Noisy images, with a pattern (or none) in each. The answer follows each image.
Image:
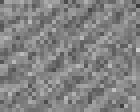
diagonal stripes
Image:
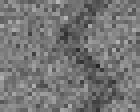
a wavy band
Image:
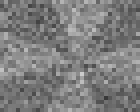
spokes from one point
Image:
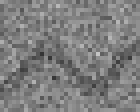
a wavy band
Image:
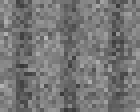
vertical stripes
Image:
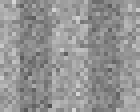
vertical stripes
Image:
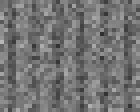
vertical stripes
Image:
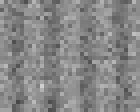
vertical stripes
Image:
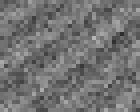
diagonal stripes
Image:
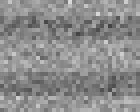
horizontal stripes
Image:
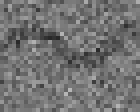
a wavy band
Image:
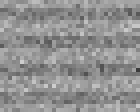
horizontal stripes
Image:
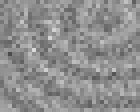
rings round one point
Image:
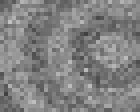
rings round one point
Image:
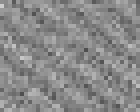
diagonal stripes
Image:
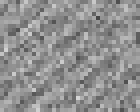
diagonal stripes
